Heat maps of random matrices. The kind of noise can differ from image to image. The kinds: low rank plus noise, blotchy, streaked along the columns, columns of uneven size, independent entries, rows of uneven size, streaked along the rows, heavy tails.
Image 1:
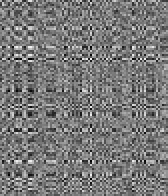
low rank plus noise
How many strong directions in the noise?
one
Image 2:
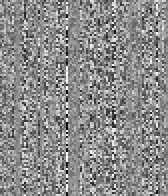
columns of uneven size
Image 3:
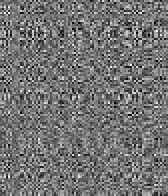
low rank plus noise
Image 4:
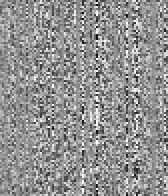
columns of uneven size
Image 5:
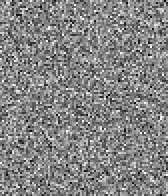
independent entries
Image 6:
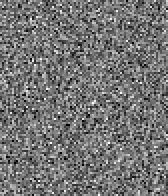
independent entries
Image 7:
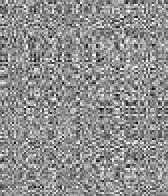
low rank plus noise
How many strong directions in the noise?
three or four
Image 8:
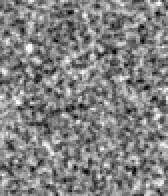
blotchy
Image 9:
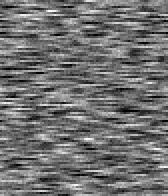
streaked along the rows
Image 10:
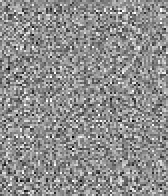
low rank plus noise
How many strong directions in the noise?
five to eight
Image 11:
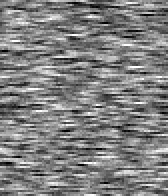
streaked along the rows
